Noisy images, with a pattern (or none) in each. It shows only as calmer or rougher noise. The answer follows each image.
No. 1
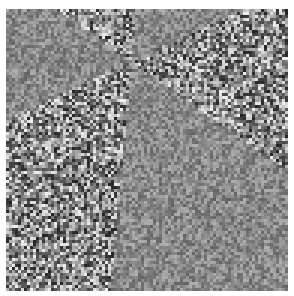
spokes from one point
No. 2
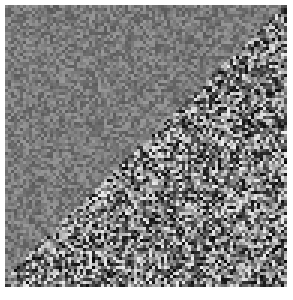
a sharp edge
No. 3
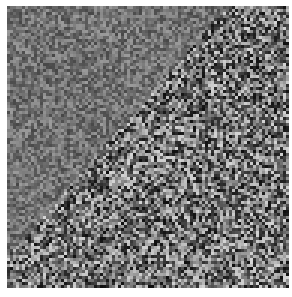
a sharp edge
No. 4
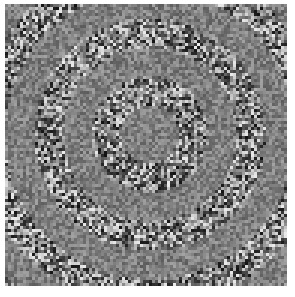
rings round one point
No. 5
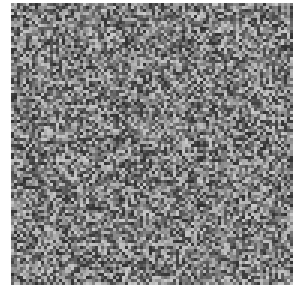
only noise
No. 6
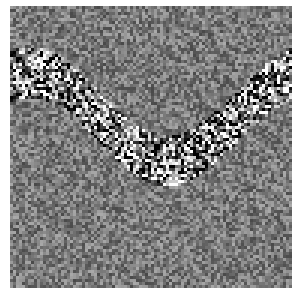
a wavy band
